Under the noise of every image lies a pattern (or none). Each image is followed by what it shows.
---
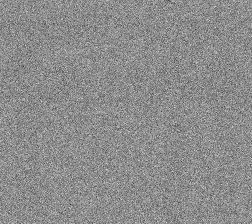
bands of rows crossing bands of columns
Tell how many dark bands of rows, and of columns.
2 and 3
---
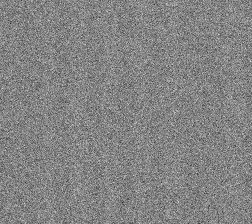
bands of columns
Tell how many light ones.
6
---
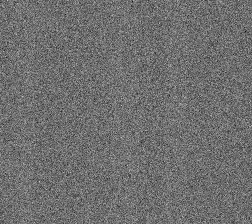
bands of columns
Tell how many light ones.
3
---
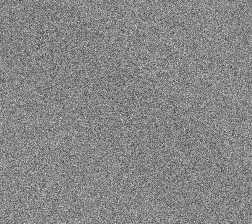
a diagonal band
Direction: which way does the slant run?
top left to bottom right
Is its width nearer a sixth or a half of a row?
a half
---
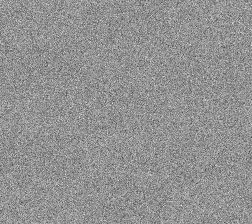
a checkerboard
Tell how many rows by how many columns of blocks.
5 by 3
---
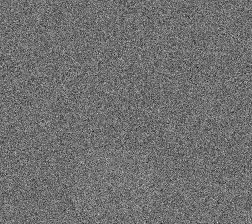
one block
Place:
bottom middle
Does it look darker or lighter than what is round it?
lighter
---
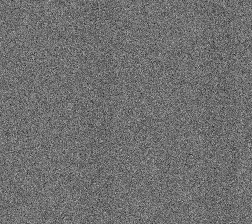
bands of columns
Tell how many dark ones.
2
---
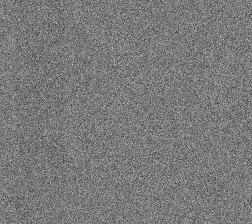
one band of columns
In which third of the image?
left
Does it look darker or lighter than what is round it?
darker
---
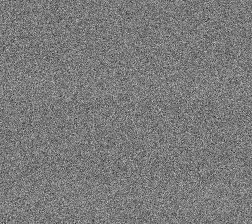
bands of rows
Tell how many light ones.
2
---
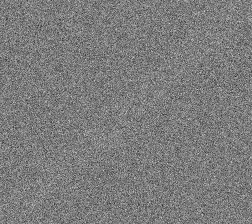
a diagonal band
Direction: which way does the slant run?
bottom left to top right
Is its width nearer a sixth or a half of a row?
a sixth
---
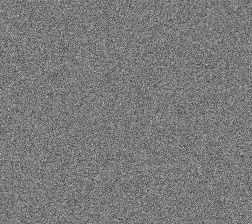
only noise
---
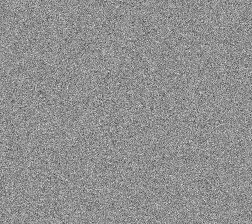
only noise
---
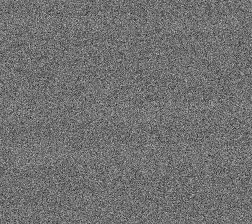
bands of rows
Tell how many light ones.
3
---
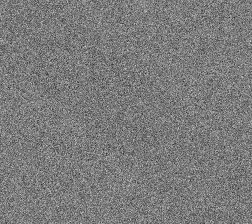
a diagonal band
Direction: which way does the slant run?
top left to bottom right
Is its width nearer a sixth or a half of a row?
a half
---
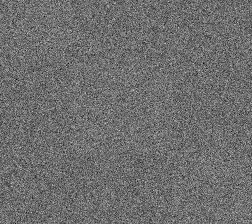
blocks along the diagonal
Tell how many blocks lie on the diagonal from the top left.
3
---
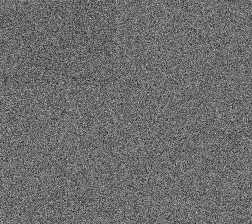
one block
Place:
top left
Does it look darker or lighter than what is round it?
darker
